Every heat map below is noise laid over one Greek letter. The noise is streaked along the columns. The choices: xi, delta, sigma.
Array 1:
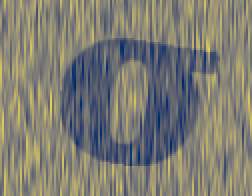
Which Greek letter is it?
sigma
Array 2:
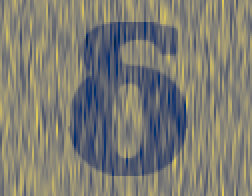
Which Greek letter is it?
delta
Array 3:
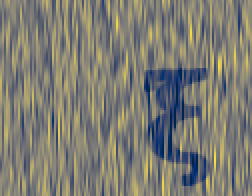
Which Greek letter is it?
xi
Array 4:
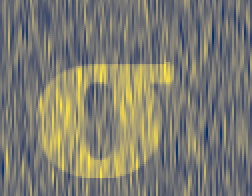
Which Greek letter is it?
sigma
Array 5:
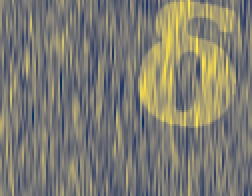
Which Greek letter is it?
delta
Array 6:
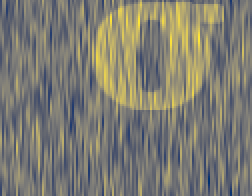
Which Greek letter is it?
sigma
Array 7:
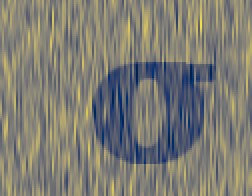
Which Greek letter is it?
sigma
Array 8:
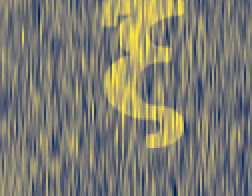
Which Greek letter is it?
xi
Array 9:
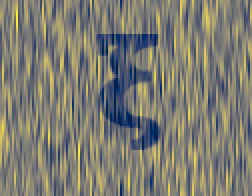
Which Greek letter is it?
xi
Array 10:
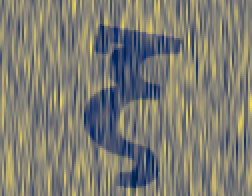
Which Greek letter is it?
xi
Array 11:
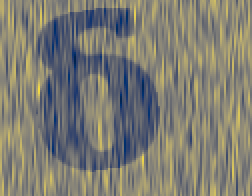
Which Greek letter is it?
delta
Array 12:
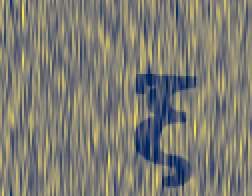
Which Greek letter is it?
xi
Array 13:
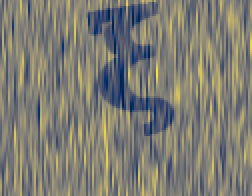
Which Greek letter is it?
xi
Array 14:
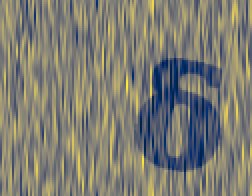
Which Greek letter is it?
delta
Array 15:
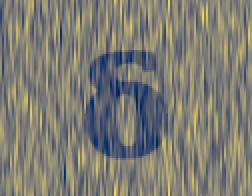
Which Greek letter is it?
delta
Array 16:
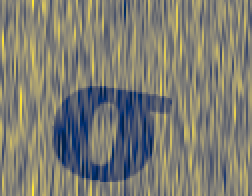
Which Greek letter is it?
sigma
